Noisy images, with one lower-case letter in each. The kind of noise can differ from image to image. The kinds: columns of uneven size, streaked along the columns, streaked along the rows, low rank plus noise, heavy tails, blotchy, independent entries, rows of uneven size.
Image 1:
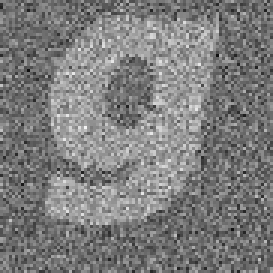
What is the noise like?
low rank plus noise
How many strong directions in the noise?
three or four
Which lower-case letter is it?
g
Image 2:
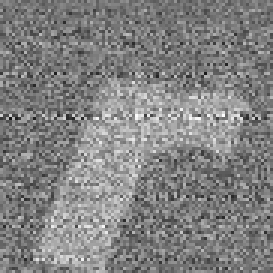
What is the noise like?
rows of uneven size
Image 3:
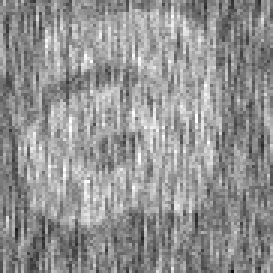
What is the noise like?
streaked along the columns
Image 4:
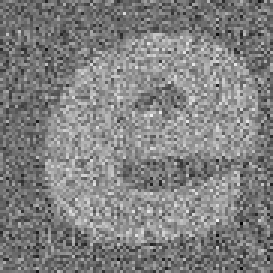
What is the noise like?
low rank plus noise
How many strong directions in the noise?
five to eight
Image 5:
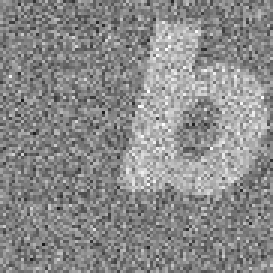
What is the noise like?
low rank plus noise
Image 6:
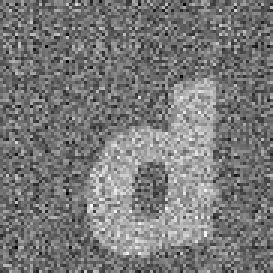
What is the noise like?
low rank plus noise
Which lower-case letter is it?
d
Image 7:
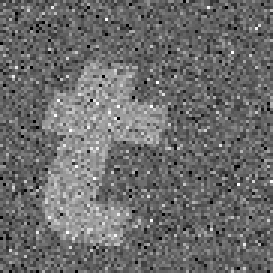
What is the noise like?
heavy tails
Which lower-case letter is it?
t
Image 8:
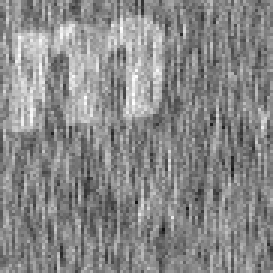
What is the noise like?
streaked along the columns
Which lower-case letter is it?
m
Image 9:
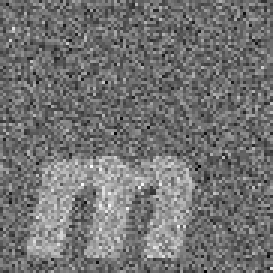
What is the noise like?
independent entries
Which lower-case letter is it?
m
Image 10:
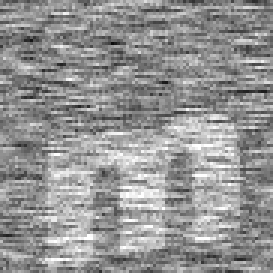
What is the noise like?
streaked along the rows
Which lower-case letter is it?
m
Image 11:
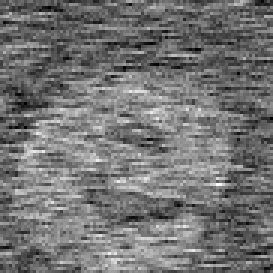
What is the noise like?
streaked along the rows
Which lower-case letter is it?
e
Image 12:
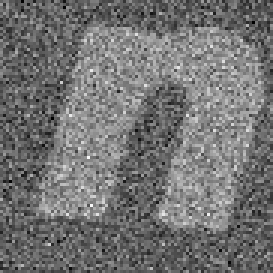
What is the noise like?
independent entries
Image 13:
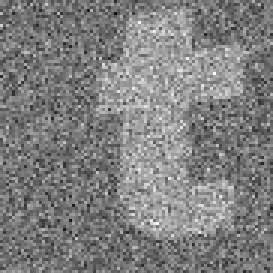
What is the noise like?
independent entries
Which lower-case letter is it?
t
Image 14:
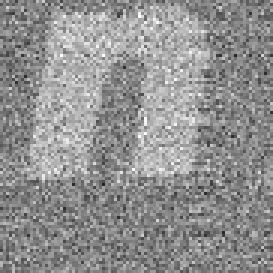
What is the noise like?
low rank plus noise
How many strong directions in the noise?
two
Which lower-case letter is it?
n
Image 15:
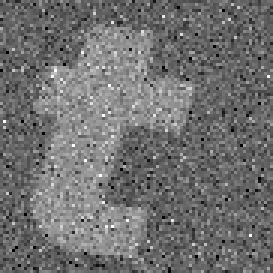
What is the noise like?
heavy tails
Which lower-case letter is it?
t
